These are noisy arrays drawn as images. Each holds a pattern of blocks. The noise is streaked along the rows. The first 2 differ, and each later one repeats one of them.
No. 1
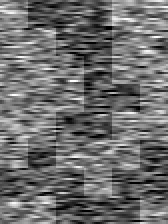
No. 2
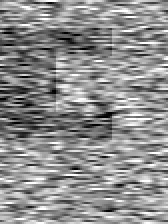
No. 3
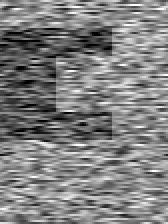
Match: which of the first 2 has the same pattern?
2
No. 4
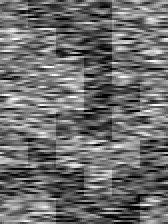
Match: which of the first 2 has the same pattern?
1
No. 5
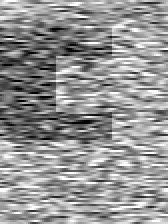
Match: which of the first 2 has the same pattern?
2
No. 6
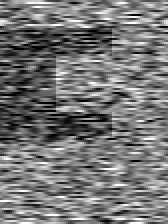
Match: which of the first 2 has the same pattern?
2
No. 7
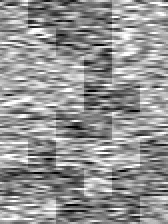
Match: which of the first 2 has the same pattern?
1
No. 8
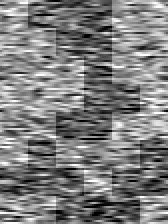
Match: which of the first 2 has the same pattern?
1
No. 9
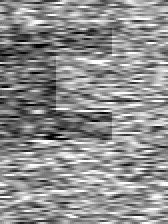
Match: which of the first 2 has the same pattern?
2
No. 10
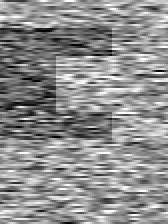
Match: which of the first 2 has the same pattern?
2
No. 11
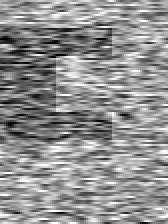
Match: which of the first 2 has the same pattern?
2
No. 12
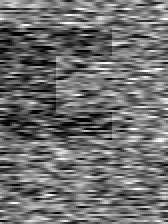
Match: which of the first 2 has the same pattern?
2
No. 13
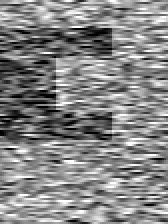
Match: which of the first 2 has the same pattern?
2
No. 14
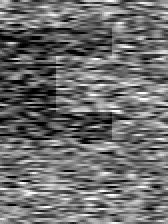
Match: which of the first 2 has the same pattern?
2
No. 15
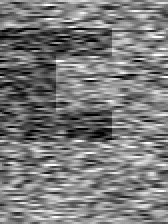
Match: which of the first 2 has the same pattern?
2
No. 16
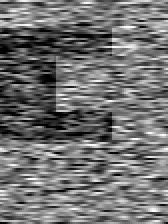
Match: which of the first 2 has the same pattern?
2
